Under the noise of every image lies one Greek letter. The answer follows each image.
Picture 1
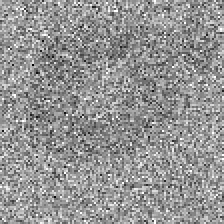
sigma
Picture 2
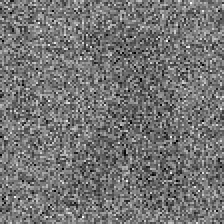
lambda
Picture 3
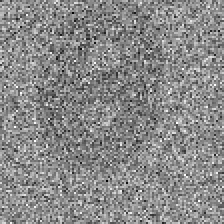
theta
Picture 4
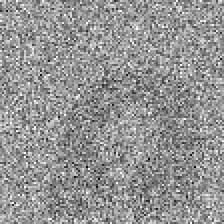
omega
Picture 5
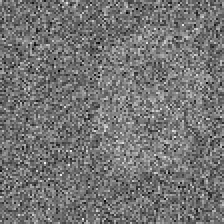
theta
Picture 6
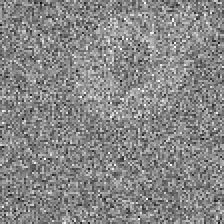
sigma
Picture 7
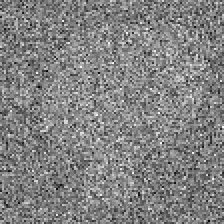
phi
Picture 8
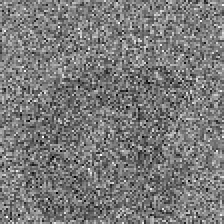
alpha
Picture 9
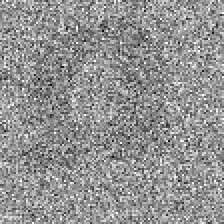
omega
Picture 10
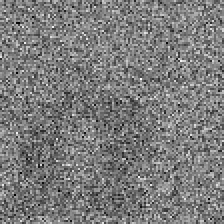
omega
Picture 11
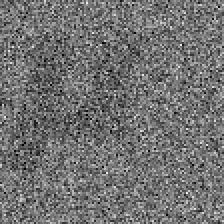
mu
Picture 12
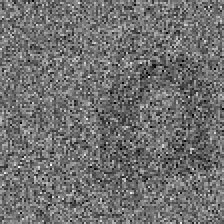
omega
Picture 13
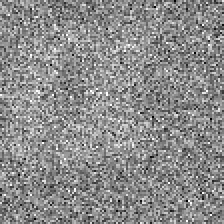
alpha
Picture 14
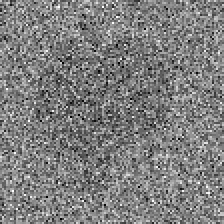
phi
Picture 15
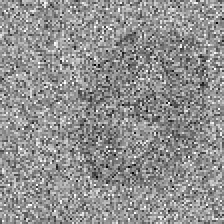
theta
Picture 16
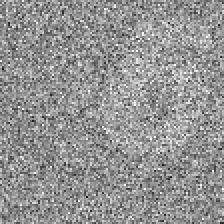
delta
